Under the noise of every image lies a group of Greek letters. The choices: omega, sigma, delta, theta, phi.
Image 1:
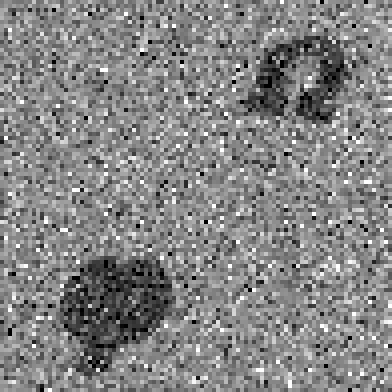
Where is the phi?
bottom left
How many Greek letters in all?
2
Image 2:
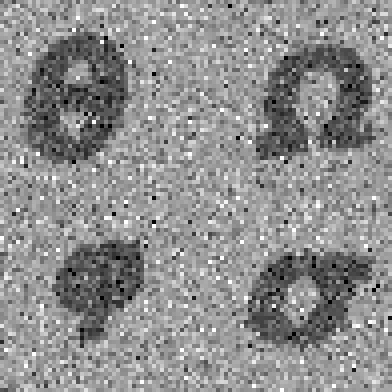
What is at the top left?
theta
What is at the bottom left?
phi
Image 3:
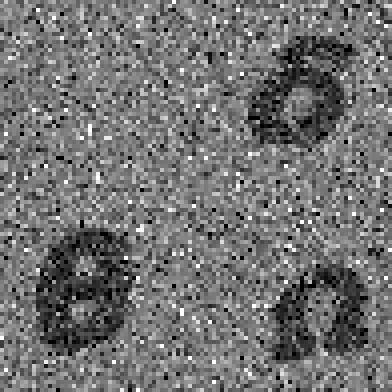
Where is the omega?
bottom right
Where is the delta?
top right
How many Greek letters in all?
3
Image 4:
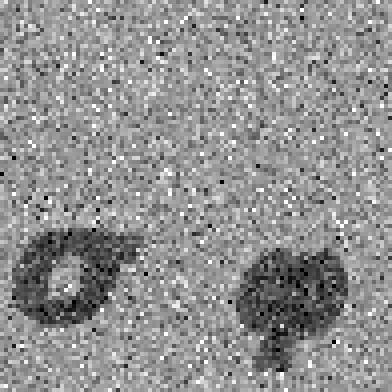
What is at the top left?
nothing
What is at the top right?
nothing
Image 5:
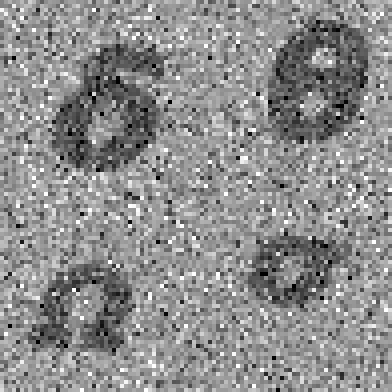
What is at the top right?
theta
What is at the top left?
delta
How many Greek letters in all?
4
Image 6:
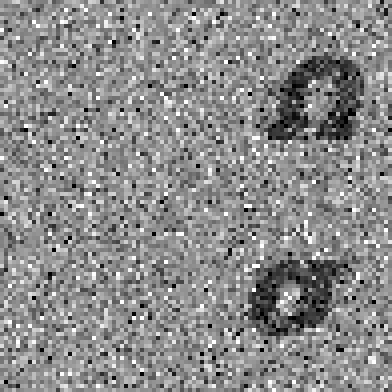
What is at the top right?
omega
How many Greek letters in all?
2
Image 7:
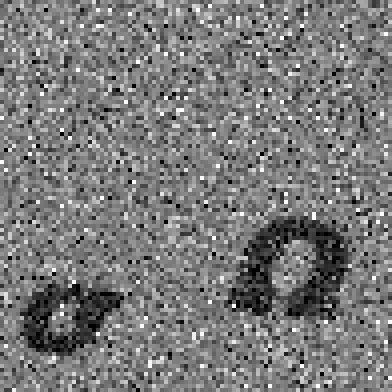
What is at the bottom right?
omega
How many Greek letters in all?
2
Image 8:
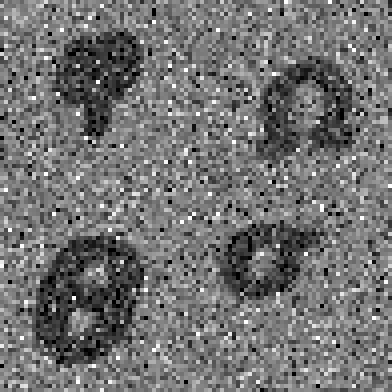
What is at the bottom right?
sigma
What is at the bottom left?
theta
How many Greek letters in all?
4
